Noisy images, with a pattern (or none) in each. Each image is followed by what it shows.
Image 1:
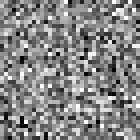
only noise
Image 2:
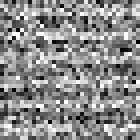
horizontal stripes
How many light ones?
6
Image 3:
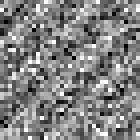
diagonal stripes
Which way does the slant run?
bottom left to top right
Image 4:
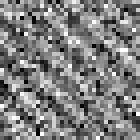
diagonal stripes
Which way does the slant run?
top left to bottom right
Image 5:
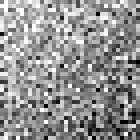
a smooth slope
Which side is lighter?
top left
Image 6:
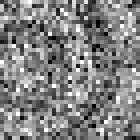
rings round one point
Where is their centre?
middle left
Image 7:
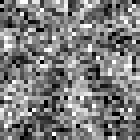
spokes from one point
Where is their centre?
top middle
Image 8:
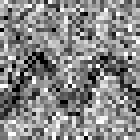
a wavy band
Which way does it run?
left to right
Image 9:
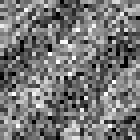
diagonal stripes
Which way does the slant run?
bottom left to top right
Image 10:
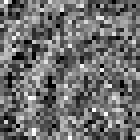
rings round one point
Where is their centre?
bottom right
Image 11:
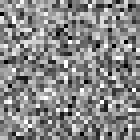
only noise
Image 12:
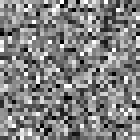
only noise
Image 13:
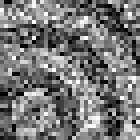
rings round one point
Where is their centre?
bottom left
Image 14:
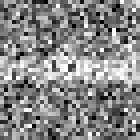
one horizontal stripe
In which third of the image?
middle
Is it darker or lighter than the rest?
lighter
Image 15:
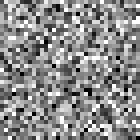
only noise
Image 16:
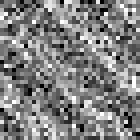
diagonal stripes
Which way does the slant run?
top left to bottom right
